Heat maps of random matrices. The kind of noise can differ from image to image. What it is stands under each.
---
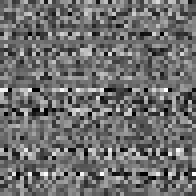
rows of uneven size
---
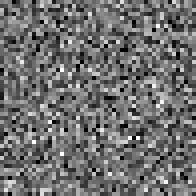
independent entries
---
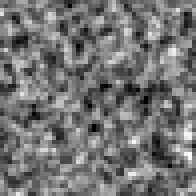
blotchy
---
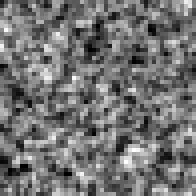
blotchy
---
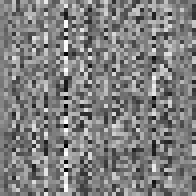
columns of uneven size
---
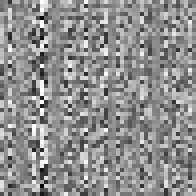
columns of uneven size
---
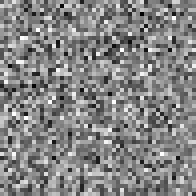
independent entries
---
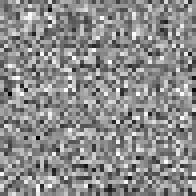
low rank plus noise
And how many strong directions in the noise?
five to eight
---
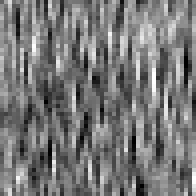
streaked along the columns
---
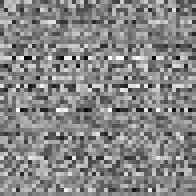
rows of uneven size
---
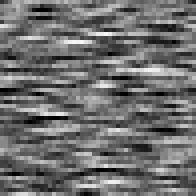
streaked along the rows
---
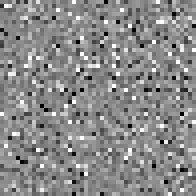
heavy tails
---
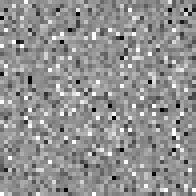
heavy tails
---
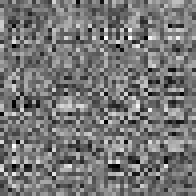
low rank plus noise
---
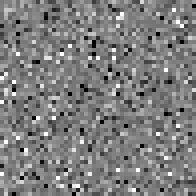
heavy tails
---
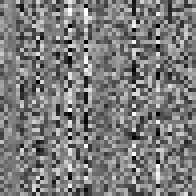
columns of uneven size
